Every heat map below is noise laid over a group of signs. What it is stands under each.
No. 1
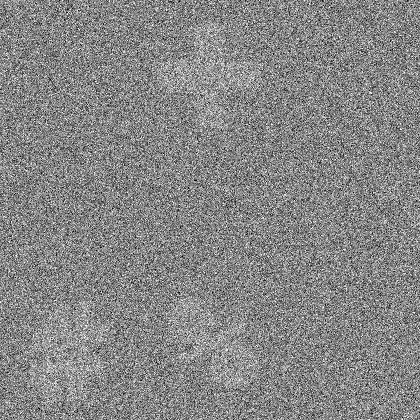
top middle: plus sign; bottom left: hash sign; bottom middle: percent sign
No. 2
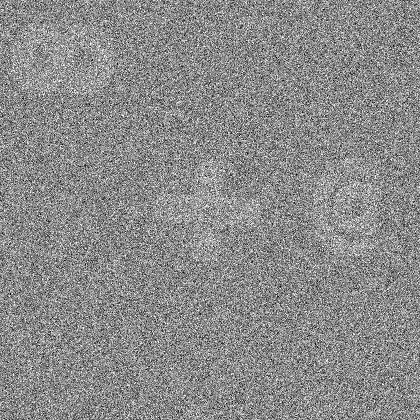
top left: infinity sign; centre: plus sign; middle right: at sign
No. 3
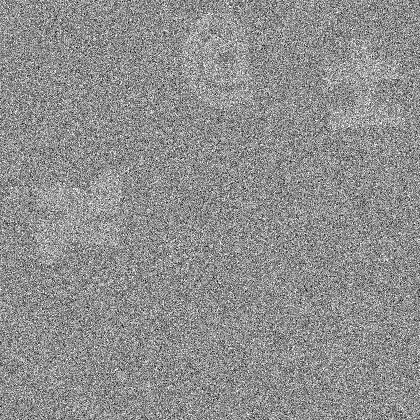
top middle: at sign; top right: plus-minus sign; middle left: not-equal sign
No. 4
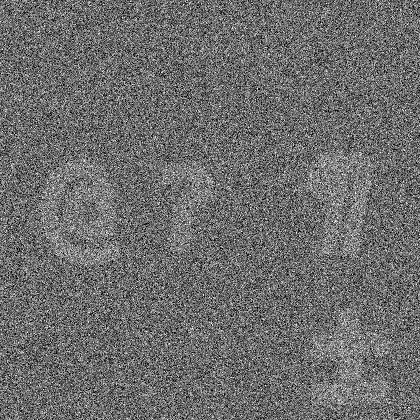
middle left: at sign; centre: question mark; middle right: pilcrow; bottom right: plus-minus sign
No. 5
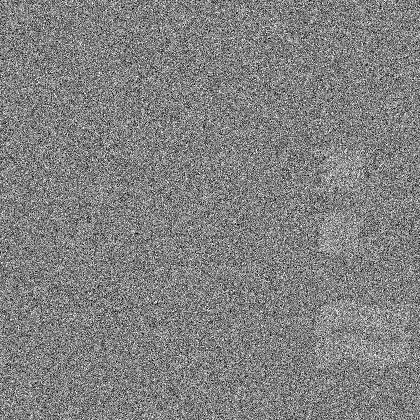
middle right: colon; bottom right: approximately sign
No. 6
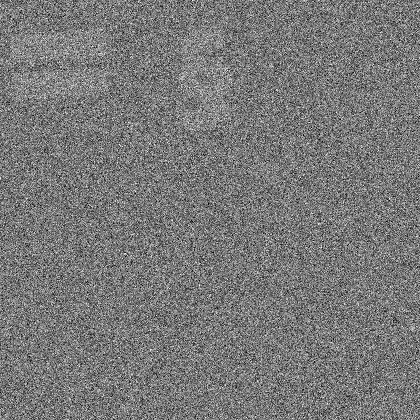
top left: equals sign; top middle: section sign
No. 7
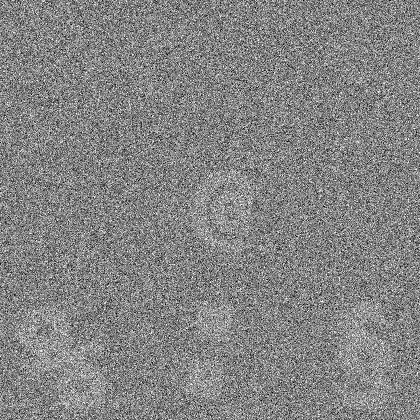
centre: at sign; bottom left: percent sign; bottom middle: colon; bottom right: section sign
